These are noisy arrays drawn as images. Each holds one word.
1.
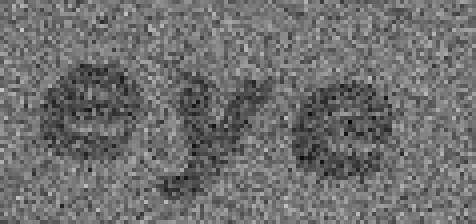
eye
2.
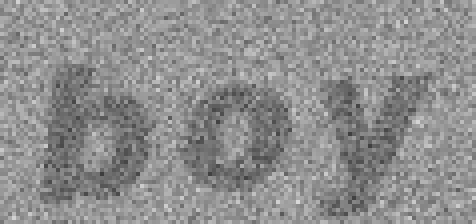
boy
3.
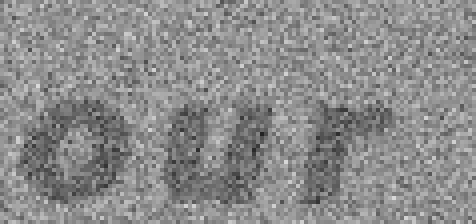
our
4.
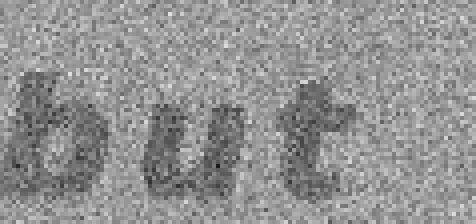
but
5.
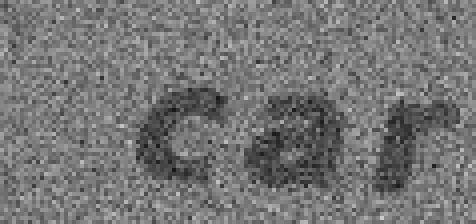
car
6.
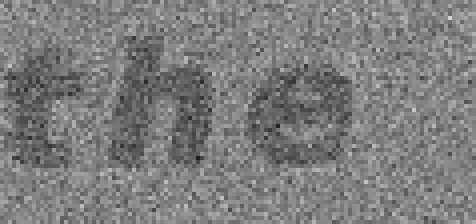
the
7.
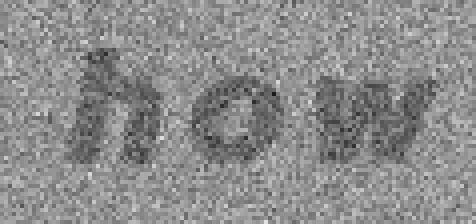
how
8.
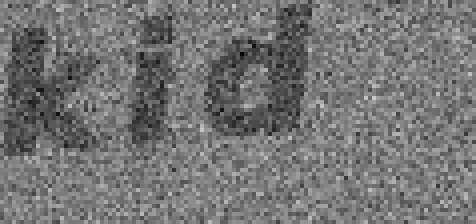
kid
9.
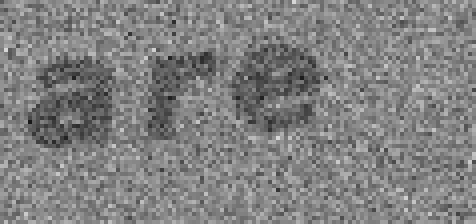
are
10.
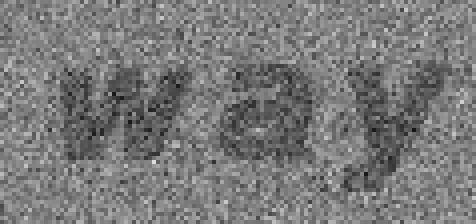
way
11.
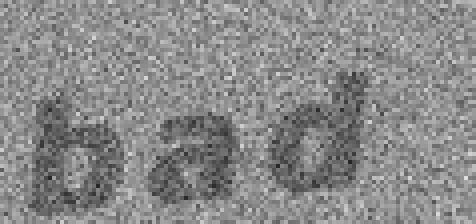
bad
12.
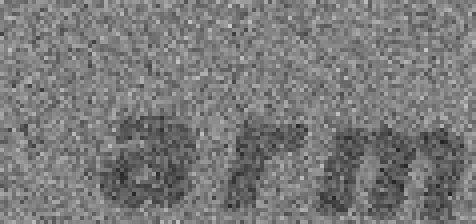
arm
